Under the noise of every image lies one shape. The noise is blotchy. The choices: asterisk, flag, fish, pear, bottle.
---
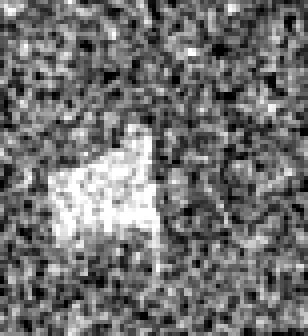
light flag
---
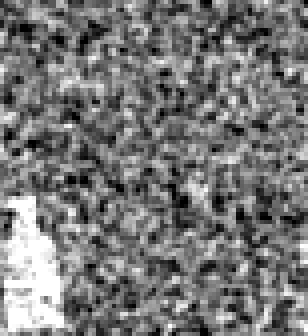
light bottle, bottom left
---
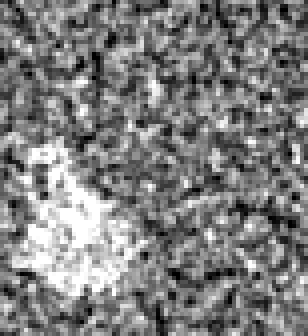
light pear
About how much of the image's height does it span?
half
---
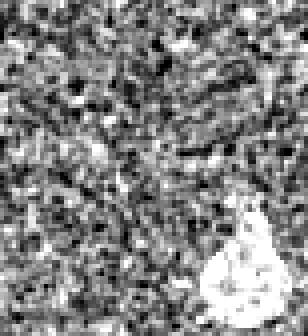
light pear, bottom right
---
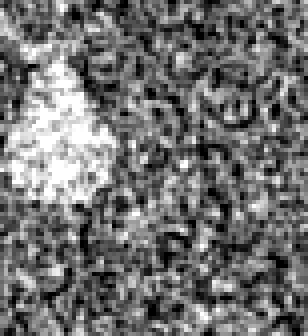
light pear
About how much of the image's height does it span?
half
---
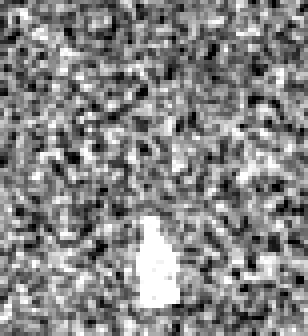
light bottle, bottom middle
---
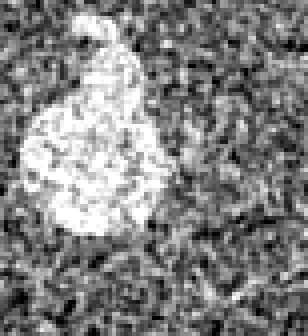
light pear
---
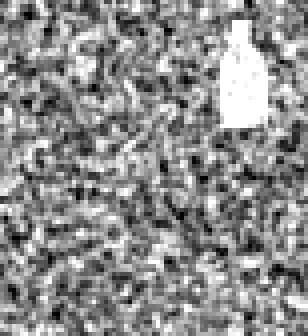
light bottle, top right
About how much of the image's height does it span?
a third
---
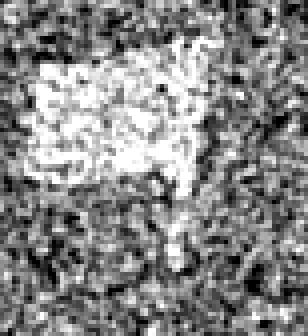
light flag
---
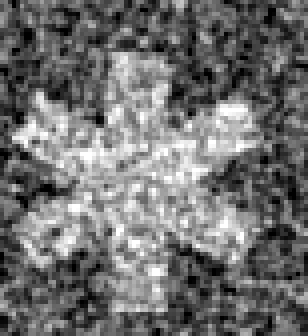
light asterisk
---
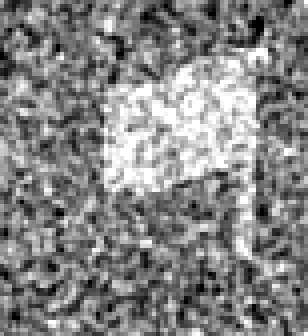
light flag
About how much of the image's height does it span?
two thirds
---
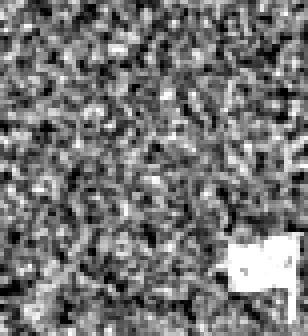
light flag, bottom right
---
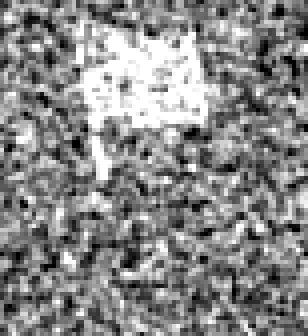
light flag
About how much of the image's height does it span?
half
